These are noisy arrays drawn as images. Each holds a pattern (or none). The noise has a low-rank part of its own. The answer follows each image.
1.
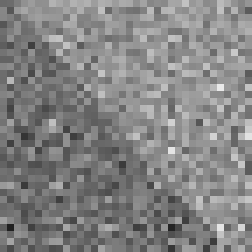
a sharp edge
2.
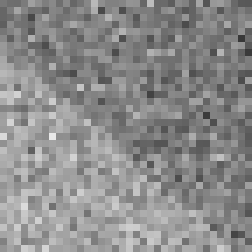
a sharp edge
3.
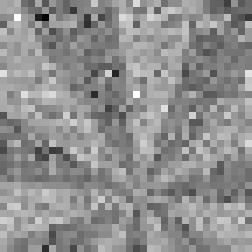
spokes from one point
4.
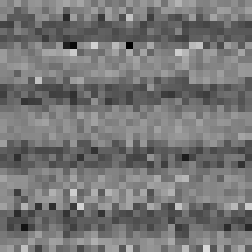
horizontal stripes
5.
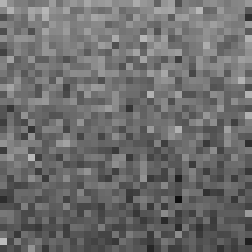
a smooth slope
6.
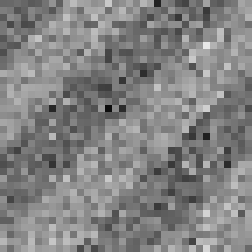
diagonal stripes
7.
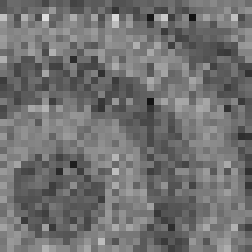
rings round one point
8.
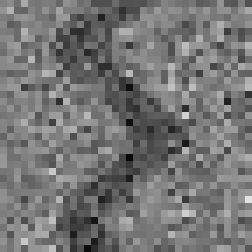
a wavy band
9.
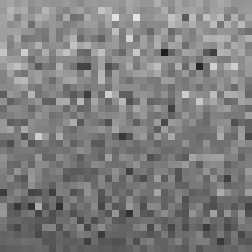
a smooth slope
